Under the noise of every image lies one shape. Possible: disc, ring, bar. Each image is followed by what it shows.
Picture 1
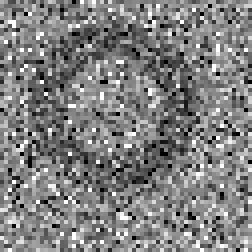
ring
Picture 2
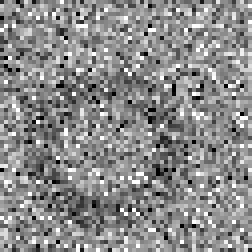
ring
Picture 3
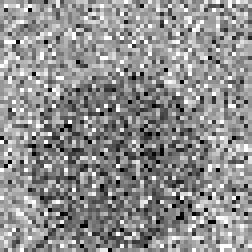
disc
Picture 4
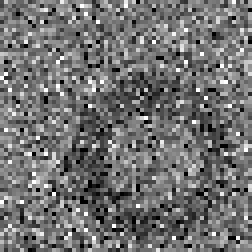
ring
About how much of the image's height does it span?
two thirds
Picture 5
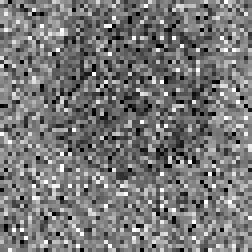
disc
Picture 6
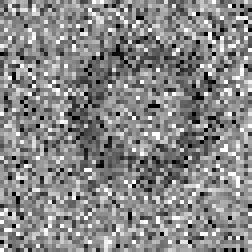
ring
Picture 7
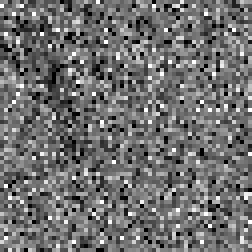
bar
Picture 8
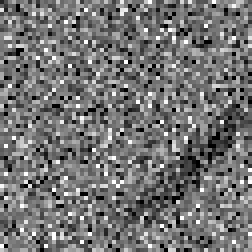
bar
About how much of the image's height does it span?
half
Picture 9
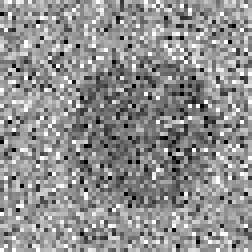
disc
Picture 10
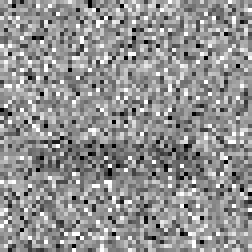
bar
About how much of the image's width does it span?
two thirds
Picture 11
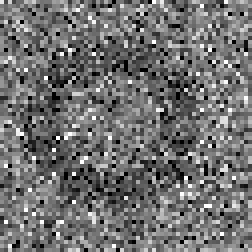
ring
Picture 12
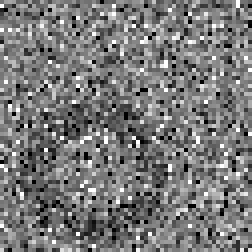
ring
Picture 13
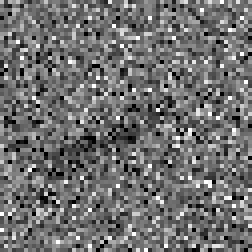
bar
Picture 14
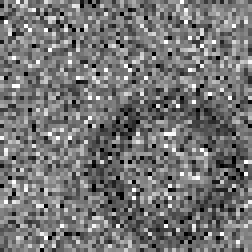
ring
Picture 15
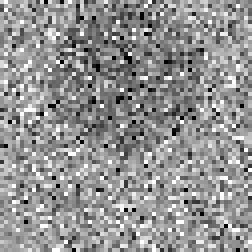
disc
